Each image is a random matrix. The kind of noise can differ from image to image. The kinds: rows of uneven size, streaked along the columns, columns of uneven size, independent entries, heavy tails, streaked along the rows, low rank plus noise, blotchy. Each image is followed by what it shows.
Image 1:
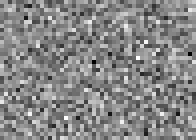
independent entries
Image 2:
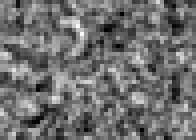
blotchy
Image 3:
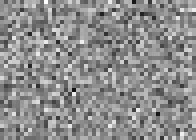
independent entries
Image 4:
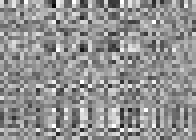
low rank plus noise
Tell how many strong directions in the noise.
one
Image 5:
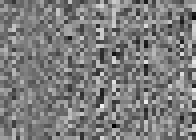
columns of uneven size
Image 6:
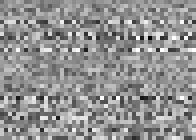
rows of uneven size
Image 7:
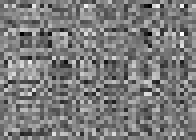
low rank plus noise
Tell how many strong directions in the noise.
two
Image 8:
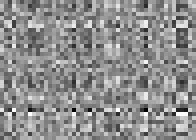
low rank plus noise
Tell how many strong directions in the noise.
one
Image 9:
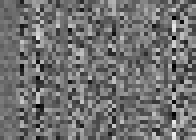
columns of uneven size
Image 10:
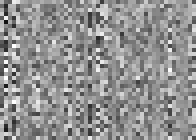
columns of uneven size
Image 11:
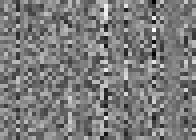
columns of uneven size
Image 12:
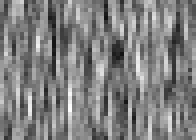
streaked along the columns
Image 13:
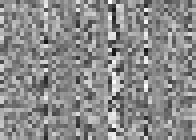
columns of uneven size
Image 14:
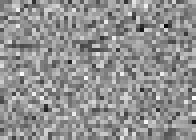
independent entries
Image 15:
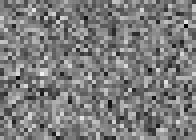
independent entries
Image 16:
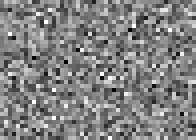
independent entries
